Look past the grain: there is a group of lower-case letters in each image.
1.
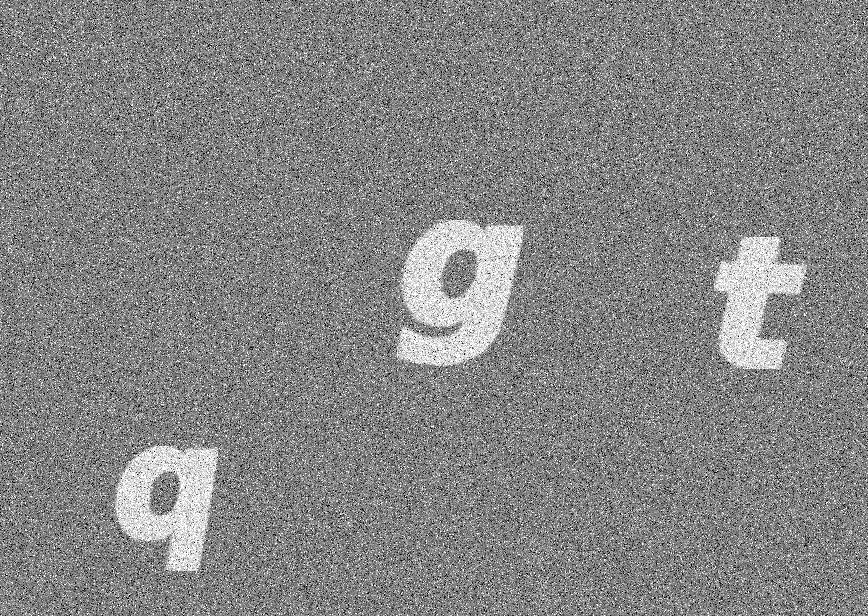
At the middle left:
nothing
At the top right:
nothing
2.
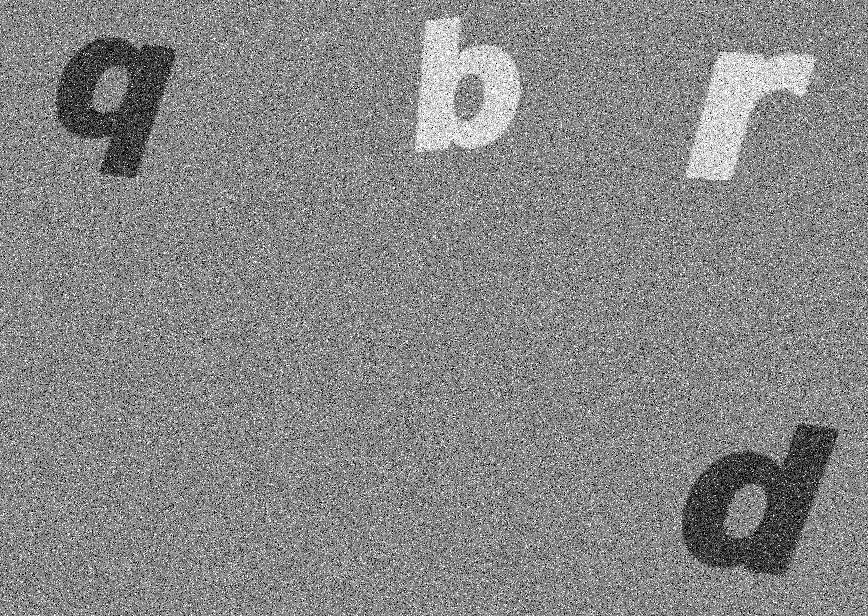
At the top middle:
b
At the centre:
nothing
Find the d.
bottom right
